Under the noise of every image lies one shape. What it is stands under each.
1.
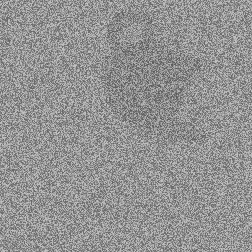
dark teapot
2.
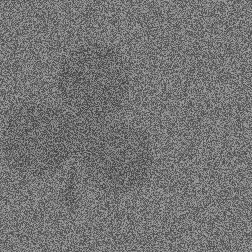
dark club
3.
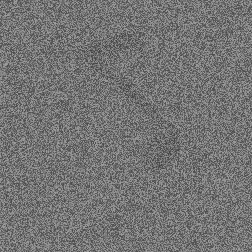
dark musical note
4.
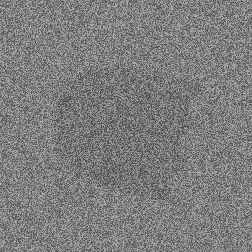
dark ghost
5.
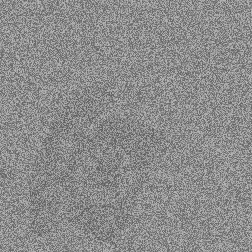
dark telephone
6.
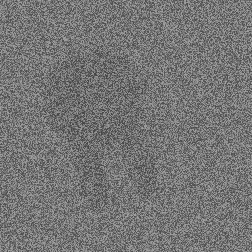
dark rabbit's head
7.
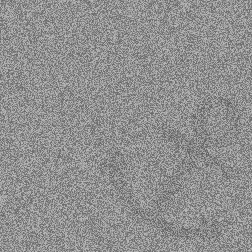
dark anchor
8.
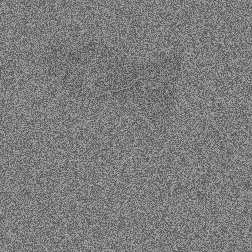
dark chess bishop
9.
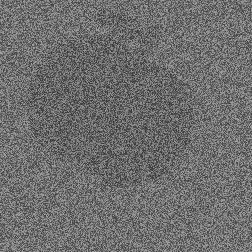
dark apple
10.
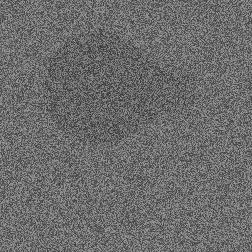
dark light bulb
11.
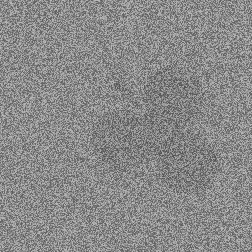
dark club
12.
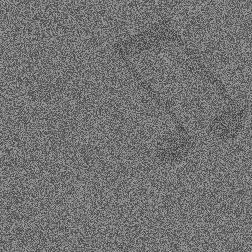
dark pair of musical notes
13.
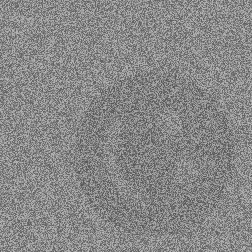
dark smiling face
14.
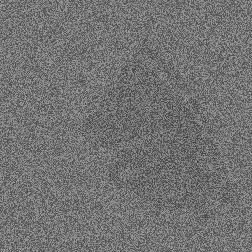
dark chess knight
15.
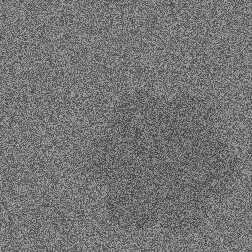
dark flower
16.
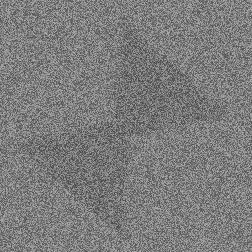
dark bow tie
